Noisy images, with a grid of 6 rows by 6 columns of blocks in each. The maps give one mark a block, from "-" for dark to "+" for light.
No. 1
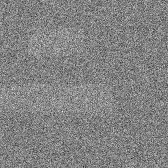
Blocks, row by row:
------
-++---
------
++++--
------
------
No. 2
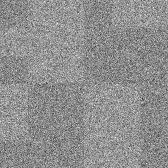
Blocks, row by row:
-++-++
+++---
-++---
+--++-
+--++-
---++-
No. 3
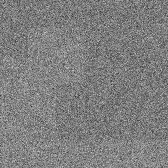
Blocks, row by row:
------
-++---
+++---
++----
++----
++++++
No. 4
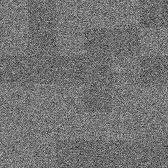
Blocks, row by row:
+-+++-
+-+--+
----+-
+++-++
++++++
++----
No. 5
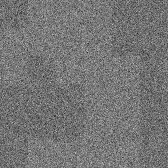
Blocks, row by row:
-+++--
++++--
+-+++-
---++-
---++-
-++++-
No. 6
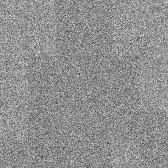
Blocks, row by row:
++--++
++--++
+----+
+----+
+-----
----+-
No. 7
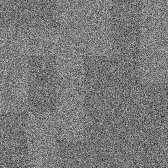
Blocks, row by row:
--++-+
++++-+
+-+--+
+-+---
-++---
-+----
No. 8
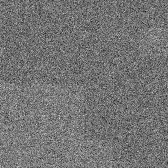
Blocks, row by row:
------
-----+
------
+++---
+++---
++++--
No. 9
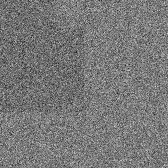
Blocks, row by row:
--++++
---+++
---+++
---+++
++++++
++++++
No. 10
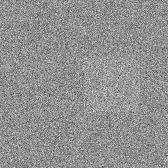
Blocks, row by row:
------
------
---++-
---++-
------
------
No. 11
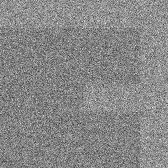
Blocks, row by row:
++++++
-----+
-----+
---+++
-----+
-----+
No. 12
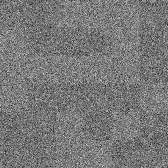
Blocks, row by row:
--+++-
+---+-
+++++-
+----+
--+-+-
--++--
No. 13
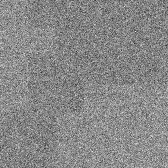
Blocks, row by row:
+-----
++----
+-----
+--+++
--++++
--++++
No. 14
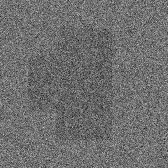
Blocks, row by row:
++++++
++--++
+---++
+---++
++--++
++++++
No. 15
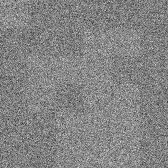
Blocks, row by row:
+-----
---++-
-+++--
-+-++-
--+++-
--+++-
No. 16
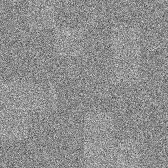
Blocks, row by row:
-+----
--+-+-
----+-
++----
+--+--
---++-
